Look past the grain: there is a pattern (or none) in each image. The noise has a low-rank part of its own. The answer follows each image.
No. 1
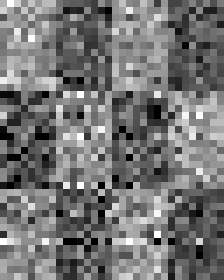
a checkerboard
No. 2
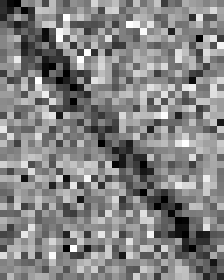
a diagonal band
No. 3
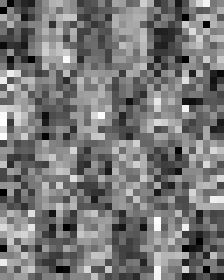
a checkerboard
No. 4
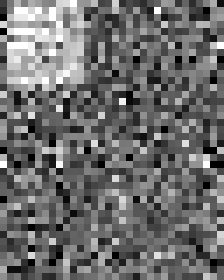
one block
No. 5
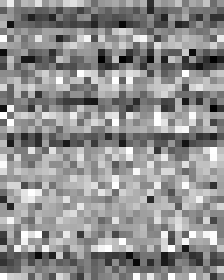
bands of rows
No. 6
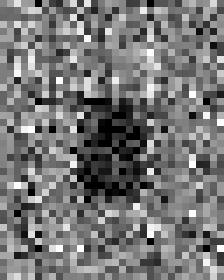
one block
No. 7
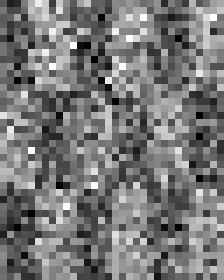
a checkerboard
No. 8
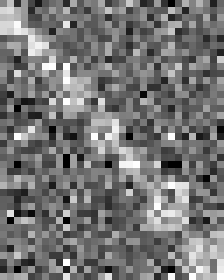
blocks along the diagonal
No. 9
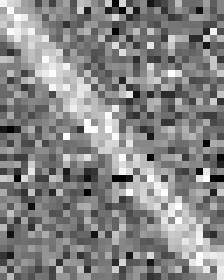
a diagonal band
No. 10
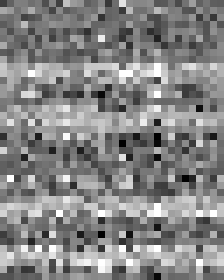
bands of rows
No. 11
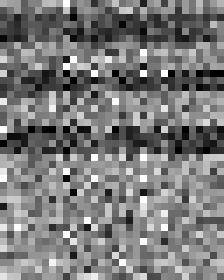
bands of rows
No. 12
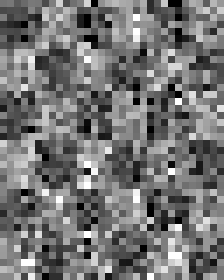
a checkerboard
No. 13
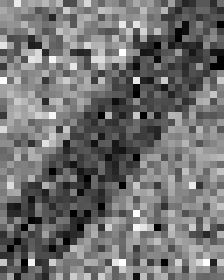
a diagonal band
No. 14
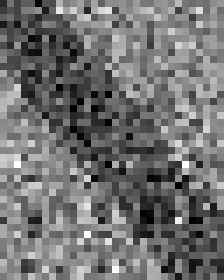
a diagonal band
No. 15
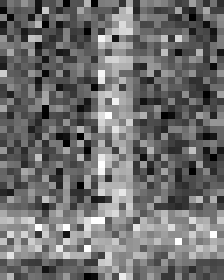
bands of rows crossing bands of columns
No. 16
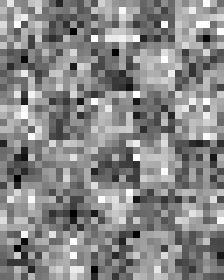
a checkerboard
